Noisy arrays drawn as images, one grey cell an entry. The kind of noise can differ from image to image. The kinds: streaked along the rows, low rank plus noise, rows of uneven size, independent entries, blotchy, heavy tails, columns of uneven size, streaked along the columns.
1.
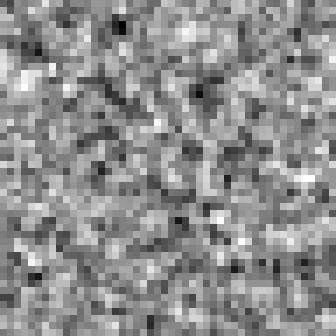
blotchy
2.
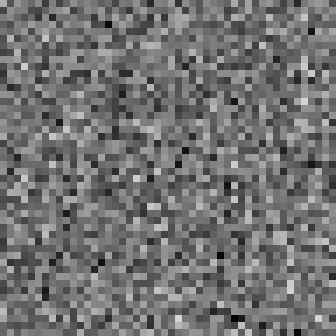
independent entries
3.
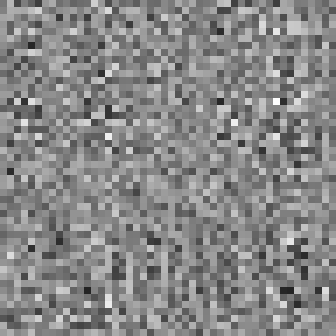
low rank plus noise
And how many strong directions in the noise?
three or four
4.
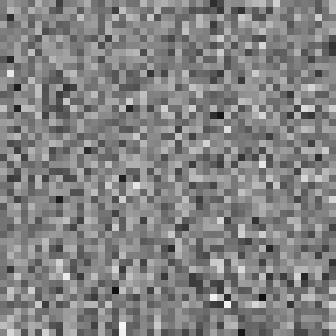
low rank plus noise
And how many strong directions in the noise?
three or four
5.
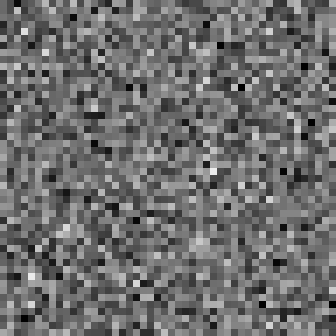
independent entries
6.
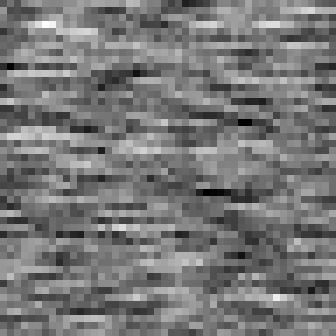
streaked along the rows
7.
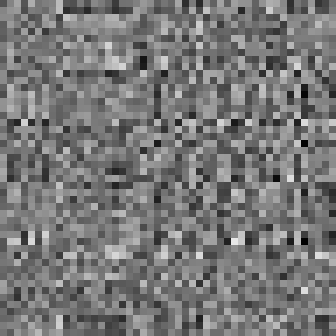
low rank plus noise
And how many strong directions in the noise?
two
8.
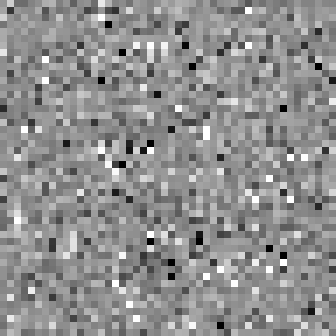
heavy tails
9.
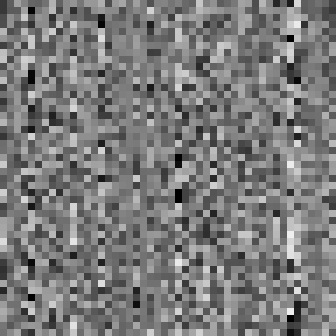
columns of uneven size
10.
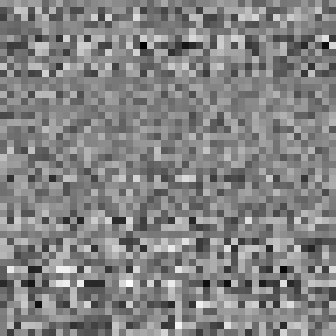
rows of uneven size
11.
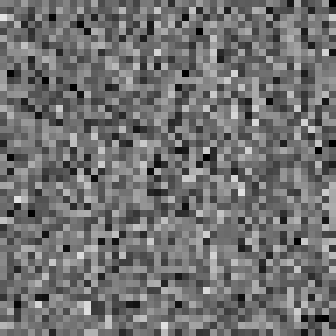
independent entries
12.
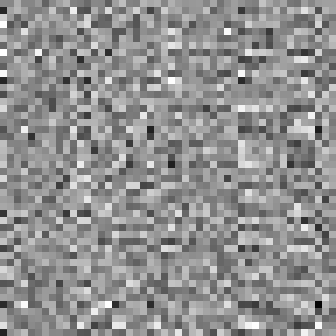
low rank plus noise
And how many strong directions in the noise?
one
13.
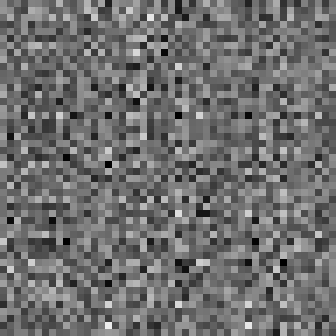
low rank plus noise
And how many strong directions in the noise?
two
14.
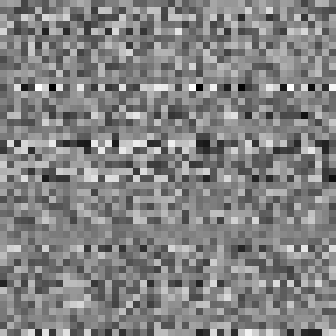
rows of uneven size
